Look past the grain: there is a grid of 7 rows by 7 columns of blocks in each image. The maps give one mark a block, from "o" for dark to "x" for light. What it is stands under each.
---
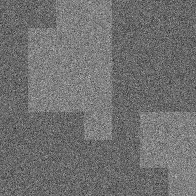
ooxxooo
oxxxooo
oxxxooo
oxxxooo
oooxoxx
oooooxx
oooooox
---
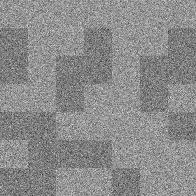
xxxxxxx
oxxoxxo
oxooxoo
xxoxxox
ooxxxxo
xoooxxx
ooxxoxx
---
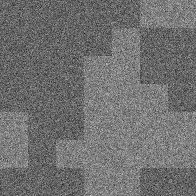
oooooxx
ooooxoo
oooxxoo
oooxxxo
xooxxxx
xoxxxxx
oooxxoo
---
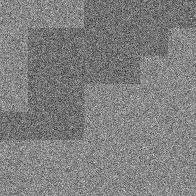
xxxoooo
xooooox
xooooxx
xooxxxx
oooxxxx
xxxxxxx
xxxxxxx
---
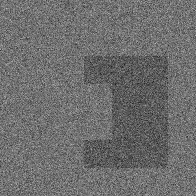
xxxxxxx
xxxxxxx
xxxooox
xxxxoox
xxxxoox
xxxooox
xxxxxxx
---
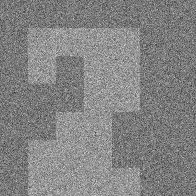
ooooooo
oxxxxoo
oxoxxoo
oooxxoo
ooxxooo
oxxxooo
oxxxxoo
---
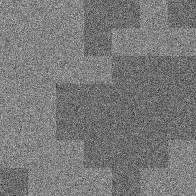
xxxooxo
xxxoxxx
xxxxooo
xxooooo
xxooooo
xxxooox
oxxxoxx
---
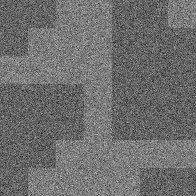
ooxxoox
oxxxooo
xxxxooo
oooxooo
oooxooo
ooxxxxx
oxxxxoo
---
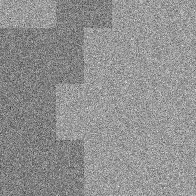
xxooxxx
oooxxxx
oooxxxx
ooxxxxx
ooxxxxx
oooxxxx
oooxxxx
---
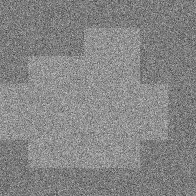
ooooooo
oooxxoo
oxxxxoo
xxxxxxo
xxxxxxo
oxxxxoo
ooooooo
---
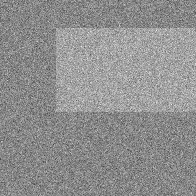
ooooooo
ooxxxxx
ooxxxxx
ooxxxxx
ooooooo
ooooooo
ooooooo
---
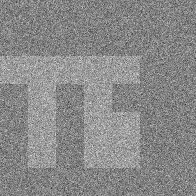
ooooooo
ooooooo
xxxxxoo
oxoxooo
oxoxxoo
oxoxxoo
ooooooo
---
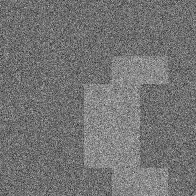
ooooooo
ooooooo
ooooxxo
oooxxoo
oooxxoo
oooxxoo
ooooxxo
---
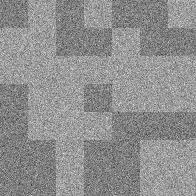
oxoxoox
xxooxoo
xxxxxxx
oxxoxxx
oxxxooo
ooxooxx
ooxooxx
